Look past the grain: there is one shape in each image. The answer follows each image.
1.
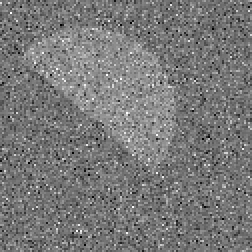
half disc
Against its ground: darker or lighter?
lighter
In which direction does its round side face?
up and right
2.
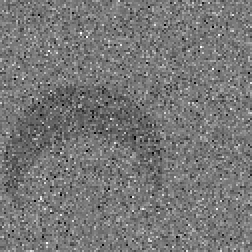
crescent
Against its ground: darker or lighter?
darker
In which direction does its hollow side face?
down
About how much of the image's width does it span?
two thirds
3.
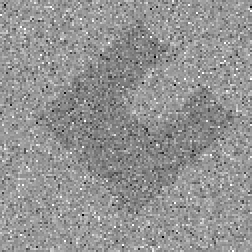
square with a notch
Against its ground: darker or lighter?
darker
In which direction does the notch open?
up and right
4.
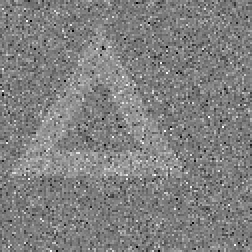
triangle frame
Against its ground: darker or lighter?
lighter
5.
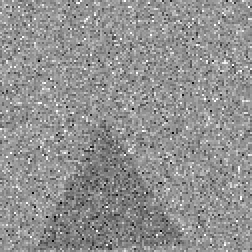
triangle
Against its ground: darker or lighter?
darker
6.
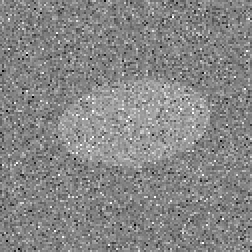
ellipse
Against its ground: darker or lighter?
lighter
